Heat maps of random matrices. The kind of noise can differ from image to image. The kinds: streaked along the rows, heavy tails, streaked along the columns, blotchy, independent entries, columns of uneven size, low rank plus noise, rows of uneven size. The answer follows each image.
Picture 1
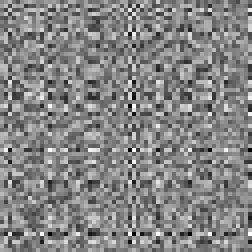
low rank plus noise
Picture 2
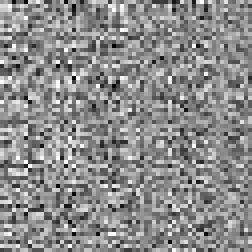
low rank plus noise
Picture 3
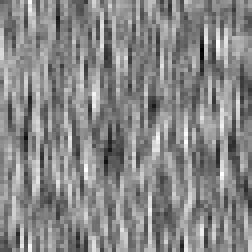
streaked along the columns
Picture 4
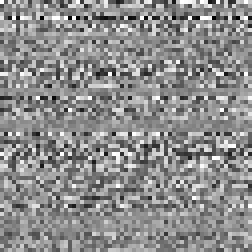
rows of uneven size
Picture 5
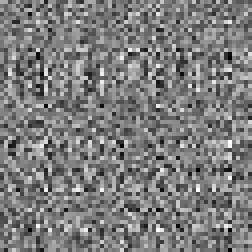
low rank plus noise
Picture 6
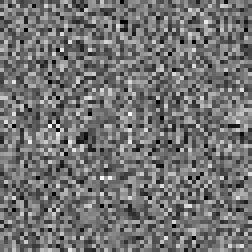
low rank plus noise
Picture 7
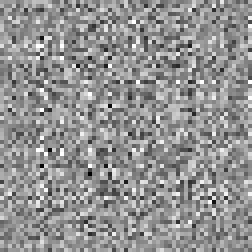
low rank plus noise
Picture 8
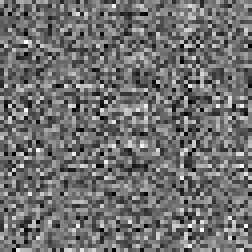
low rank plus noise
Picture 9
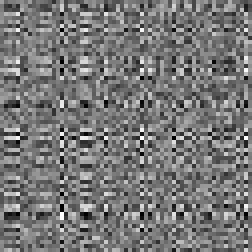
low rank plus noise
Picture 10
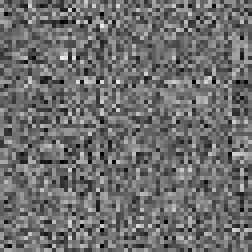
low rank plus noise
